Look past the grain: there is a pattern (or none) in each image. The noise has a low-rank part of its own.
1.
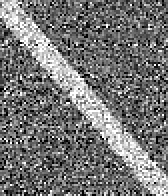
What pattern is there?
a diagonal band
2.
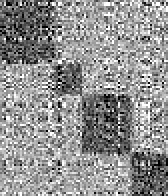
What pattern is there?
blocks along the diagonal
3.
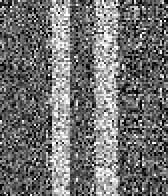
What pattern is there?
bands of columns
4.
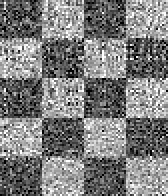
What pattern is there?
a checkerboard
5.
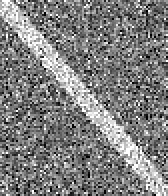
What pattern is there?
a diagonal band
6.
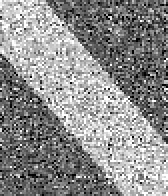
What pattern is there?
a diagonal band
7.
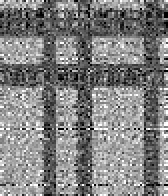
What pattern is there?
bands of rows crossing bands of columns
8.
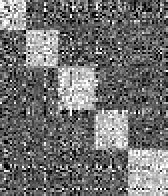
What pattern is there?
blocks along the diagonal
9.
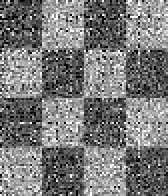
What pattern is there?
a checkerboard
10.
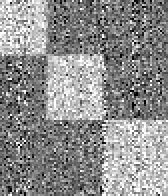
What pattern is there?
blocks along the diagonal
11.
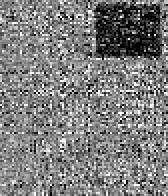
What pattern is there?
one block
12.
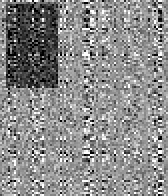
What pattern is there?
one block
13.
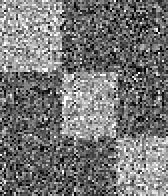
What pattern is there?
blocks along the diagonal
